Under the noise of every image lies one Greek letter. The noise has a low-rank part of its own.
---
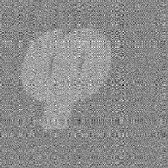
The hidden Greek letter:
phi
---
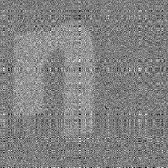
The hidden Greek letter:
eta
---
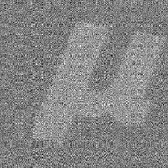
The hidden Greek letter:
mu
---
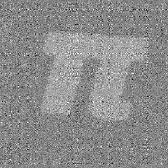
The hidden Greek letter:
pi
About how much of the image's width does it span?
two thirds
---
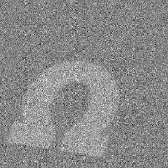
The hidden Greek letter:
omega
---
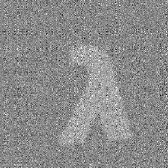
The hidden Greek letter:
lambda
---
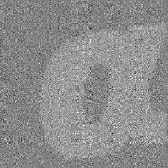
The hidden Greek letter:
alpha
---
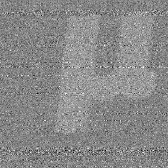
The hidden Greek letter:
mu
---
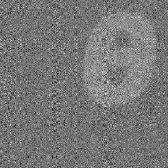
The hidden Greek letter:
theta
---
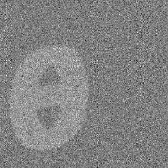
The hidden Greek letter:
theta
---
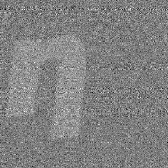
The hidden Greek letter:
eta
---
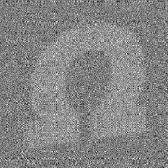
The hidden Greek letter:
omega
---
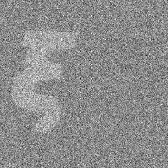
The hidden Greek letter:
xi
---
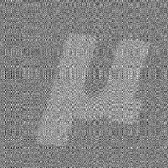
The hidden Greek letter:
mu
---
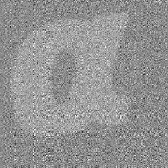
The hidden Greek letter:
alpha
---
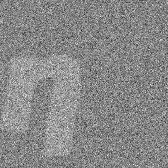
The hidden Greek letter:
eta
